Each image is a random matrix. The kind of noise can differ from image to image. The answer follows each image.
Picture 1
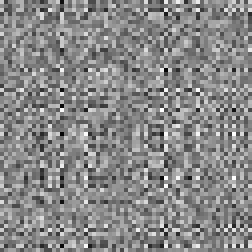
low rank plus noise
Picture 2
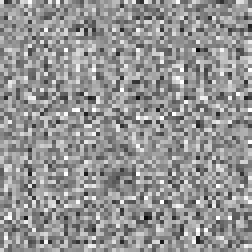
low rank plus noise
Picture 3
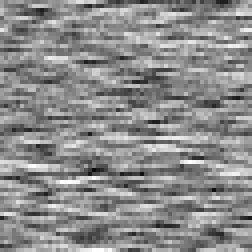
streaked along the rows
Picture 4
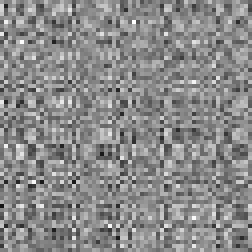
low rank plus noise
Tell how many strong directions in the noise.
one
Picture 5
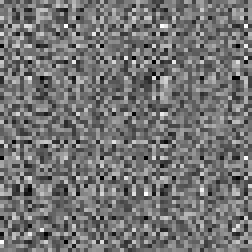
low rank plus noise
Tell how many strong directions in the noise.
one
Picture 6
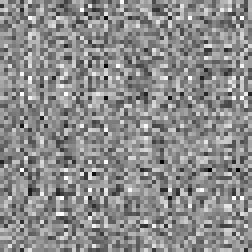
low rank plus noise
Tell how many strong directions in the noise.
two
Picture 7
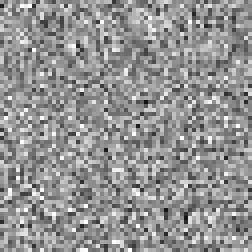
low rank plus noise
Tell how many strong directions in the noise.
five to eight
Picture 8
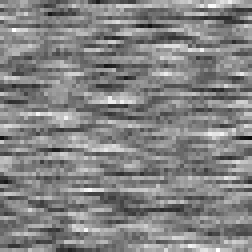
streaked along the rows
